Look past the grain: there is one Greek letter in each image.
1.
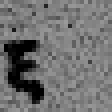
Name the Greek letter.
xi
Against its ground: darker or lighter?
darker
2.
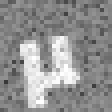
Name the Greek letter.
mu
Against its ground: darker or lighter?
lighter
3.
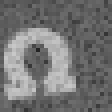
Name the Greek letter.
omega
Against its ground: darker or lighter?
lighter
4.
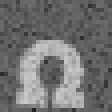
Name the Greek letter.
omega
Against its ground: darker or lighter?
lighter
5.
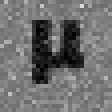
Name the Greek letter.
mu
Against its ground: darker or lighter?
darker
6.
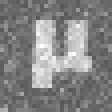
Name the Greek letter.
mu
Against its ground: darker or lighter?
lighter
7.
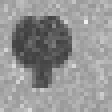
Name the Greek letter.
phi
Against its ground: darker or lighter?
darker
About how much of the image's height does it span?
two thirds
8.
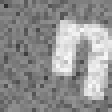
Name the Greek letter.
eta
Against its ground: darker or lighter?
lighter
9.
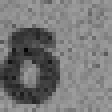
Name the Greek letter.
delta
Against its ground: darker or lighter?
darker
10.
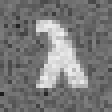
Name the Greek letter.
lambda
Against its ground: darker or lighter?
lighter
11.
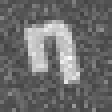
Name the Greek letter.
eta
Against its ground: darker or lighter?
lighter
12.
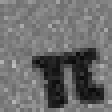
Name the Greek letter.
pi
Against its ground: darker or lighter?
darker
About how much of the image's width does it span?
two thirds
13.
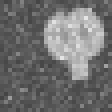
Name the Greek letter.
phi
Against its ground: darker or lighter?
lighter
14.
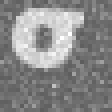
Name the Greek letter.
sigma
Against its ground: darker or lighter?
lighter
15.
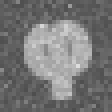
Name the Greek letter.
phi
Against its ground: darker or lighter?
lighter
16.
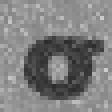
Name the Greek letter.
sigma
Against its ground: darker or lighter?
darker
